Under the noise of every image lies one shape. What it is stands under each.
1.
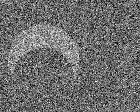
crescent
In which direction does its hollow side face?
down
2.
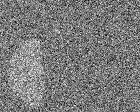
half disc
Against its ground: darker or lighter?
lighter
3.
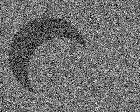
crescent
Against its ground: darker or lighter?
darker
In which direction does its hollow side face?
down and right
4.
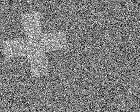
cross
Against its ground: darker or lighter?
lighter
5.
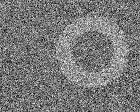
ring
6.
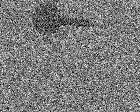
lollipop
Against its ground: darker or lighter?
darker
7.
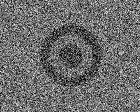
bullseye
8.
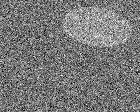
ellipse
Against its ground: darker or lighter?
lighter
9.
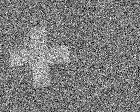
cross
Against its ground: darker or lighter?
lighter
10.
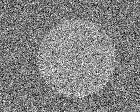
disc
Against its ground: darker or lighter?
lighter
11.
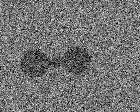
dumbbell
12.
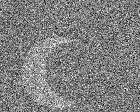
crescent
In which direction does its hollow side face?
right
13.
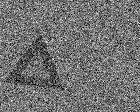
triangle frame
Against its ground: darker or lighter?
darker
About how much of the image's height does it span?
half
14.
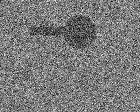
lollipop
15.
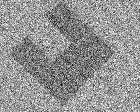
square with a notch
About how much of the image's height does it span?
nearly all
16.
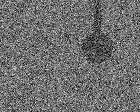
lollipop
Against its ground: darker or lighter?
darker
